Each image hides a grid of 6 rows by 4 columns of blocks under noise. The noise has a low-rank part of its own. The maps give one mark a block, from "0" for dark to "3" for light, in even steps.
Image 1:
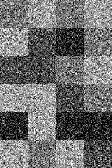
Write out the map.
2 3 2 3
3 1 0 2
1 1 2 3
3 3 1 2
0 3 0 0
3 2 3 1
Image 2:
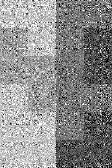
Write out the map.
3 3 1 1
2 3 1 0
2 2 1 0
3 2 1 1
3 3 1 0
3 3 0 0
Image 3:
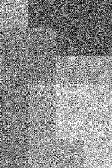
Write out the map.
2 0 0 0
1 1 0 0
1 1 2 2
1 2 3 3
1 2 3 3
1 2 2 3
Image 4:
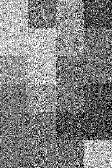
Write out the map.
3 1 2 0
3 3 2 1
2 3 1 1
1 2 1 0
1 1 0 0
1 1 1 3
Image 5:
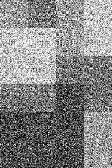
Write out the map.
2 1 2 3
3 3 2 3
3 3 1 1
1 1 0 1
0 0 0 2
0 0 0 2
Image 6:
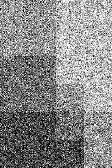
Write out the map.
2 2 3 3
2 2 3 3
1 1 3 3
1 1 2 3
0 0 1 2
0 0 0 2
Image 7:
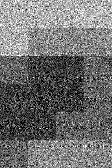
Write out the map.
3 3 3 3
3 2 2 2
1 0 0 1
0 0 0 1
0 0 1 1
1 2 2 2
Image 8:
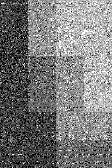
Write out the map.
0 2 3 3
0 2 3 3
0 1 2 3
0 1 2 3
0 0 2 2
0 0 1 1
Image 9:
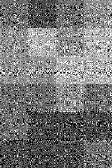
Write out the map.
1 0 1 2
2 3 2 3
2 2 3 3
1 1 2 1
1 0 0 0
0 0 0 1
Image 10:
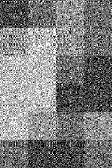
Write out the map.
0 1 2 1
2 3 2 1
3 3 1 0
3 3 0 0
3 2 1 2
1 0 0 1
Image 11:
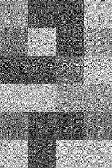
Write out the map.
2 0 0 3
1 3 0 2
0 0 1 3
3 3 2 2
1 0 0 1
3 0 3 3
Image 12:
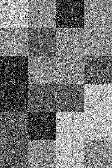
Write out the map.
3 2 0 2
2 1 2 2
0 2 2 1
0 1 1 3
1 0 3 3
1 2 3 2
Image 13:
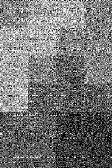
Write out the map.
2 3 3 2
3 3 2 2
3 2 1 2
3 1 1 1
1 1 0 0
1 1 0 0
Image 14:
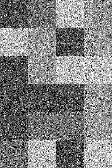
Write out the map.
0 1 3 2
3 2 0 2
0 2 3 3
0 0 0 2
0 1 1 2
1 3 0 3
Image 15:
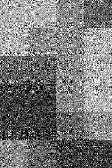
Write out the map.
3 3 2 1
3 2 2 3
1 1 2 3
0 0 2 3
0 0 1 2
2 1 0 0
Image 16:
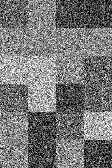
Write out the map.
1 2 0 0
2 2 2 2
3 3 2 1
1 3 0 1
2 0 1 3
2 0 2 0
